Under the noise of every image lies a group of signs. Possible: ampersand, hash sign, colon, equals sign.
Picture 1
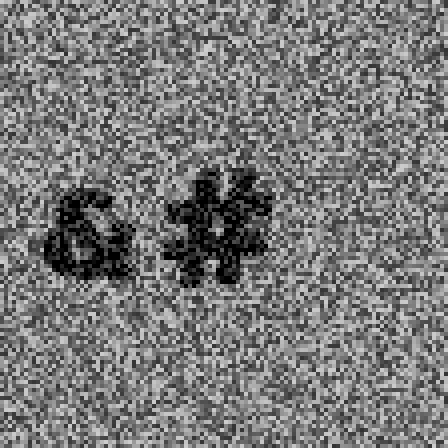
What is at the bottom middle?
nothing
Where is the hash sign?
centre
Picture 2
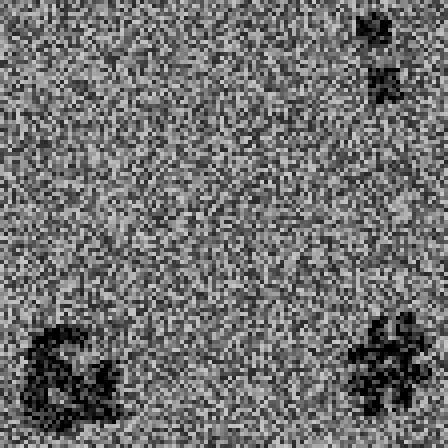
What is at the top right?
colon
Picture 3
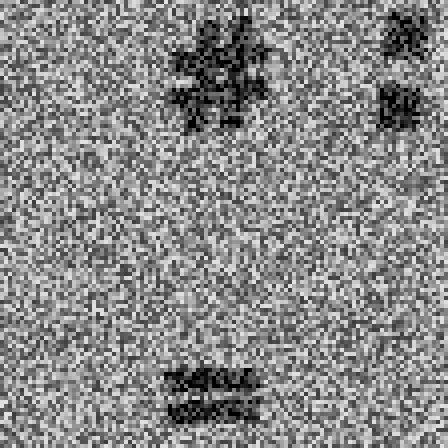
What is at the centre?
nothing
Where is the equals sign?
bottom middle
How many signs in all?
3
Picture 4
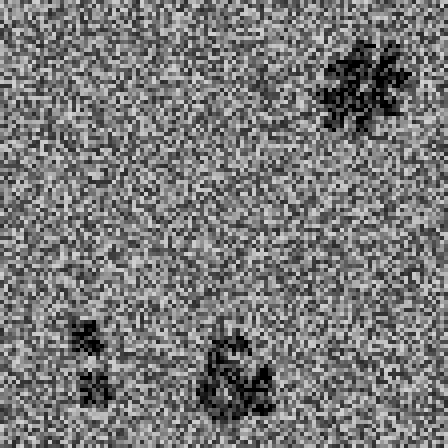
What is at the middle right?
nothing
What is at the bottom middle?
ampersand
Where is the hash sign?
top right
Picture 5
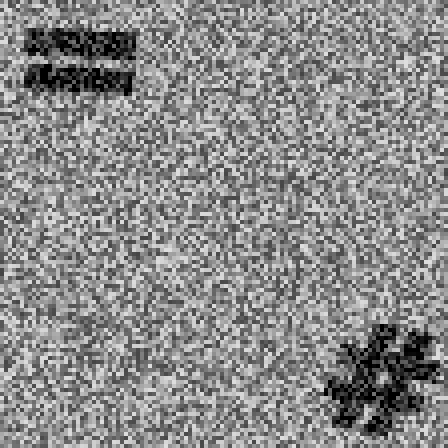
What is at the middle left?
nothing
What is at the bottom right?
hash sign
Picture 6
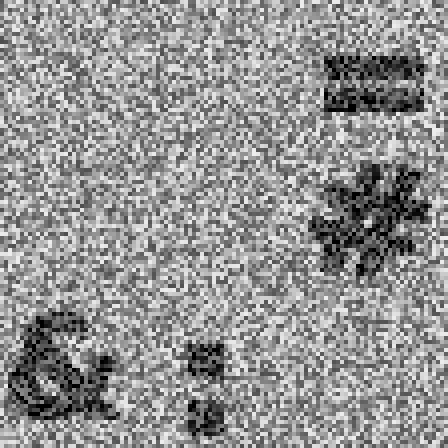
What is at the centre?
nothing
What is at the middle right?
hash sign
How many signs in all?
4
